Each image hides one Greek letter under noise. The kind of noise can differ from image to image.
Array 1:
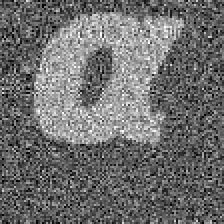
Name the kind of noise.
low rank plus noise
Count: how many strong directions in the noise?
one
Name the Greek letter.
alpha
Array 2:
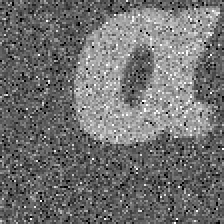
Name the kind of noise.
heavy tails
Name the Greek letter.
alpha
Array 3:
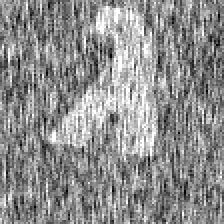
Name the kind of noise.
streaked along the columns
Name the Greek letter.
lambda
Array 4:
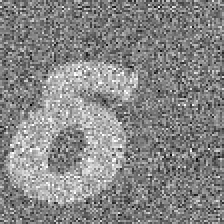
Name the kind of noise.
low rank plus noise
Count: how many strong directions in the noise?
two
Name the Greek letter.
delta
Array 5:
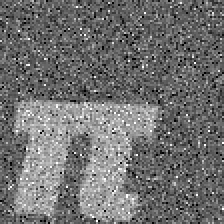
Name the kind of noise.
heavy tails
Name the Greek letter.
pi
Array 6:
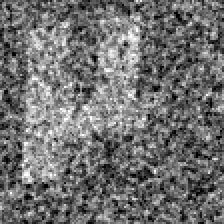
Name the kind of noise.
blotchy
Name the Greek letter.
mu
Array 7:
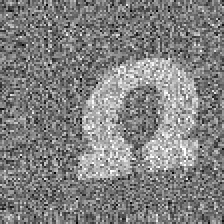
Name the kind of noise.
low rank plus noise
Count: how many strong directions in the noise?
three or four
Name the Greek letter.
omega
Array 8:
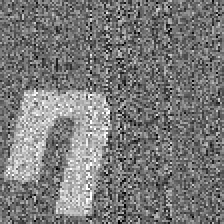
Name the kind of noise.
columns of uneven size
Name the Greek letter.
eta
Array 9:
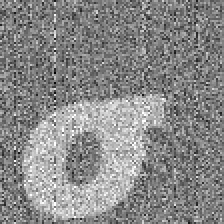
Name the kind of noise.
columns of uneven size
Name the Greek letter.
sigma
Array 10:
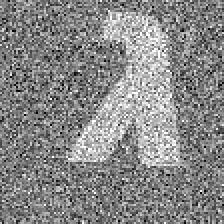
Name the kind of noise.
low rank plus noise
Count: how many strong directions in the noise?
five to eight
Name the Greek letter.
lambda
